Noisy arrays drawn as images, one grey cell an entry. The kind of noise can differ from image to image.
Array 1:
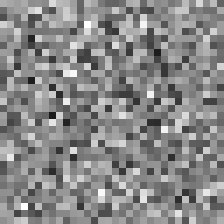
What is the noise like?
independent entries
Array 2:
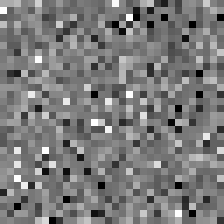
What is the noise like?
heavy tails
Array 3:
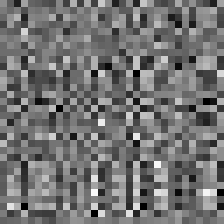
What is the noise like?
low rank plus noise
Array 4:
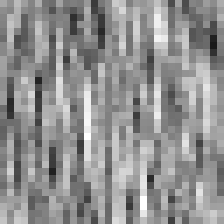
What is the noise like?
streaked along the columns
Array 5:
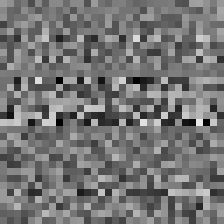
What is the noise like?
rows of uneven size
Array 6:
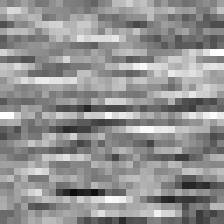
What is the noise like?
streaked along the rows
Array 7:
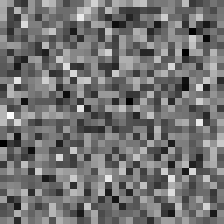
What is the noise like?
independent entries
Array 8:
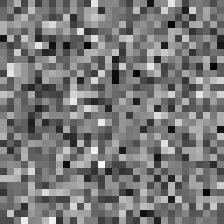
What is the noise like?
independent entries
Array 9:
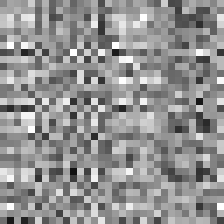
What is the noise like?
low rank plus noise
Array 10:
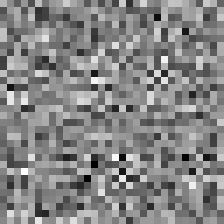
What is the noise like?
low rank plus noise
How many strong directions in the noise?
three or four
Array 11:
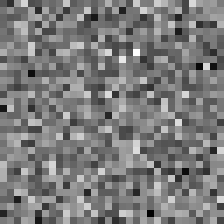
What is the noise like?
independent entries
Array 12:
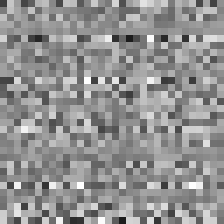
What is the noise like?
rows of uneven size
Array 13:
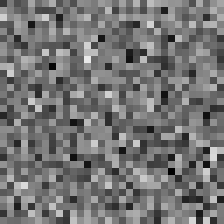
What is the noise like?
independent entries
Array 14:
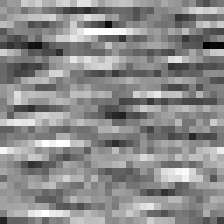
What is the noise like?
streaked along the rows
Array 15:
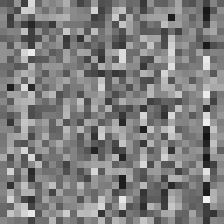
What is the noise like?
columns of uneven size
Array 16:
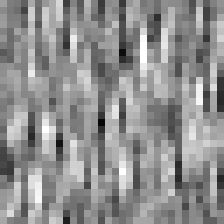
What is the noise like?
streaked along the columns
